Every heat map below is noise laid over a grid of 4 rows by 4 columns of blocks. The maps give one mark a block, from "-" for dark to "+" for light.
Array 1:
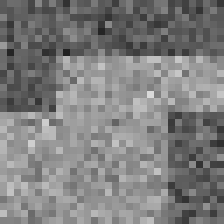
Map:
- - - -
- + + +
+ + + -
+ + + -
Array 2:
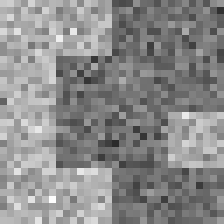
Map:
+ + - -
+ - - -
+ - - +
+ + - -
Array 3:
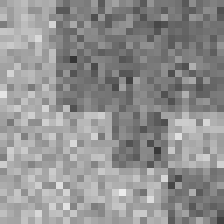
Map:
+ - - -
+ - - -
+ + - +
+ + + -
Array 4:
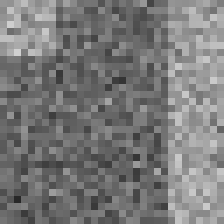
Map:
+ - - +
- - - +
- - - +
- - - +
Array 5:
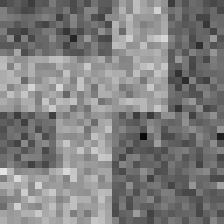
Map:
- - + -
+ + + -
- + - -
+ + - -
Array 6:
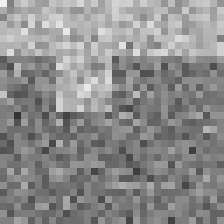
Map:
+ + + +
- + - -
- - - -
- - - -
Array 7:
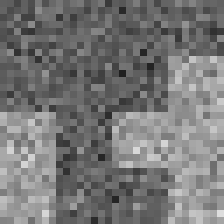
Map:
- - - -
- - - +
+ - + +
+ - - +
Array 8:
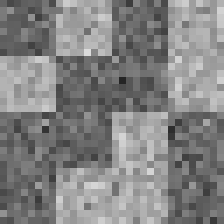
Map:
- + - +
+ - - +
- - + -
- + + -
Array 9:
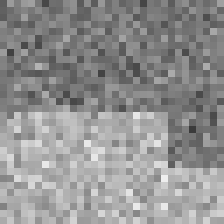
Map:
- - - -
- - - -
+ + + -
+ + + +
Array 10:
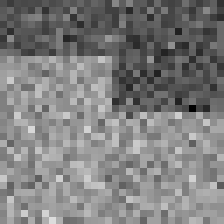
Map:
- - - -
+ + - -
+ + + +
+ + + +
